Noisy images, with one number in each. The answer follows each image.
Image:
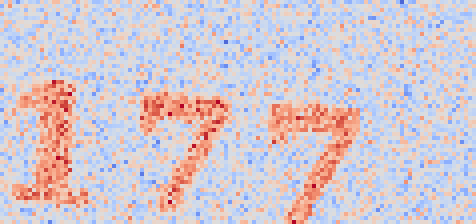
177
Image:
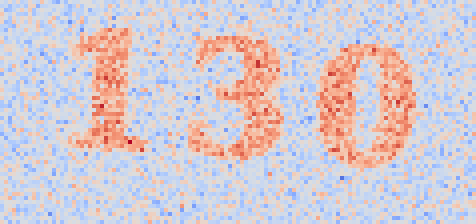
130
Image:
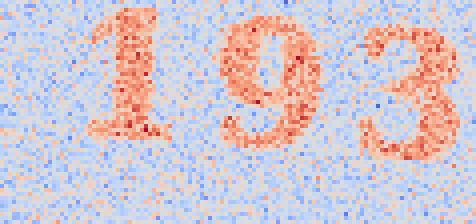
193
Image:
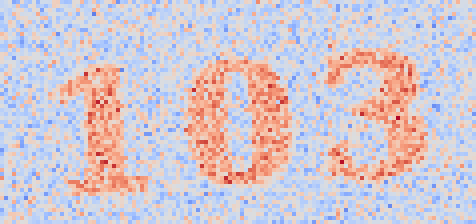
103
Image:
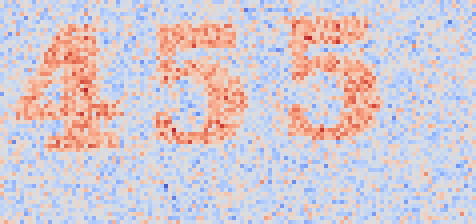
455
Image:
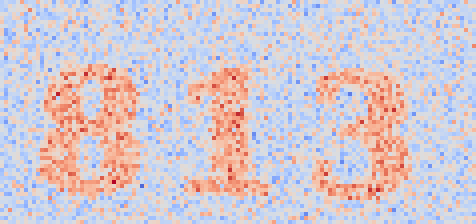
813
